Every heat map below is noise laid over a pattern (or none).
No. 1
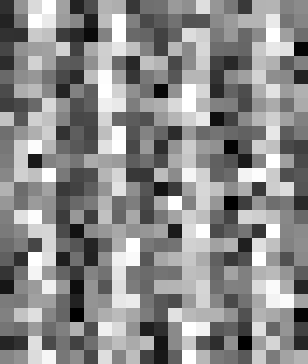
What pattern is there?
vertical stripes
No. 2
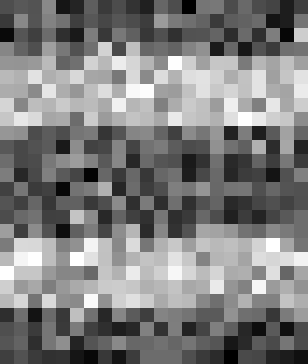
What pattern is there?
horizontal stripes
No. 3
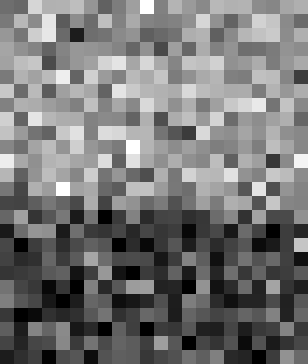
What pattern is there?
a sharp edge
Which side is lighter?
top
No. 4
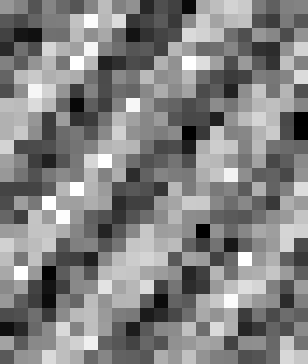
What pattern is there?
diagonal stripes
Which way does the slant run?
bottom left to top right
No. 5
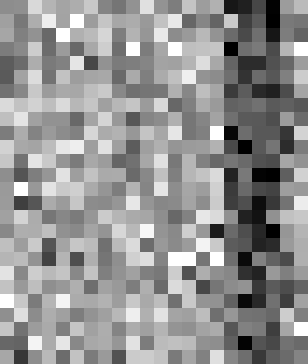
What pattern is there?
one vertical stripe
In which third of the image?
right
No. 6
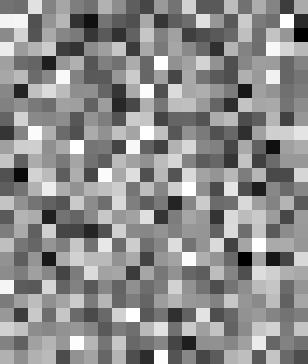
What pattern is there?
only noise
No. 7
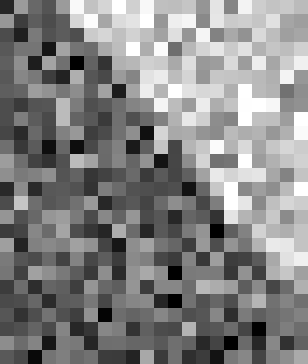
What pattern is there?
a sharp edge
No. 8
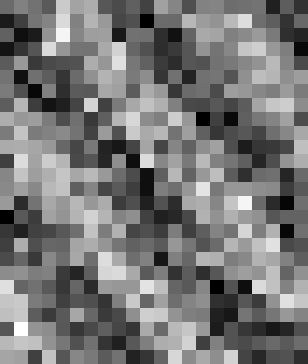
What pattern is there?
diagonal stripes
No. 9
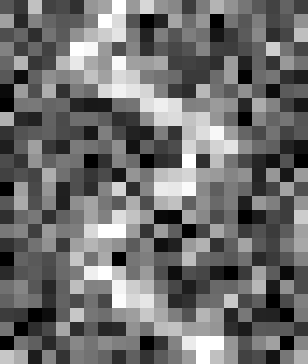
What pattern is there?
a wavy band
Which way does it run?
top to bottom
